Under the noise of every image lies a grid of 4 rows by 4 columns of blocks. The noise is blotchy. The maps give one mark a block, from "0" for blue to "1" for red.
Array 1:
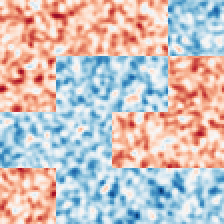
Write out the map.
1 1 1 0
1 0 0 1
0 0 1 1
1 0 0 0
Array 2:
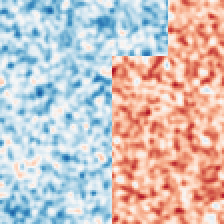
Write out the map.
0 0 0 1
0 0 1 1
0 0 1 1
0 0 1 1
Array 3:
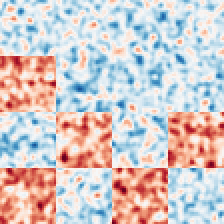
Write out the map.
0 0 0 0
1 0 0 0
0 1 0 1
1 0 1 0
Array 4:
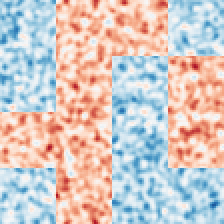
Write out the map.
0 1 1 0
0 1 0 1
1 1 0 1
0 1 0 0
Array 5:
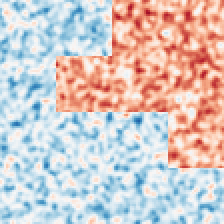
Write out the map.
0 0 1 1
0 1 1 1
0 0 0 1
0 0 0 0
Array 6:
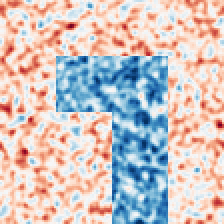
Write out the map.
1 1 1 1
1 0 0 1
1 1 0 1
1 1 0 1
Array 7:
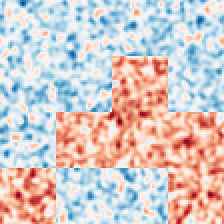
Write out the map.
0 0 0 0
0 0 1 0
0 1 1 1
1 0 0 1
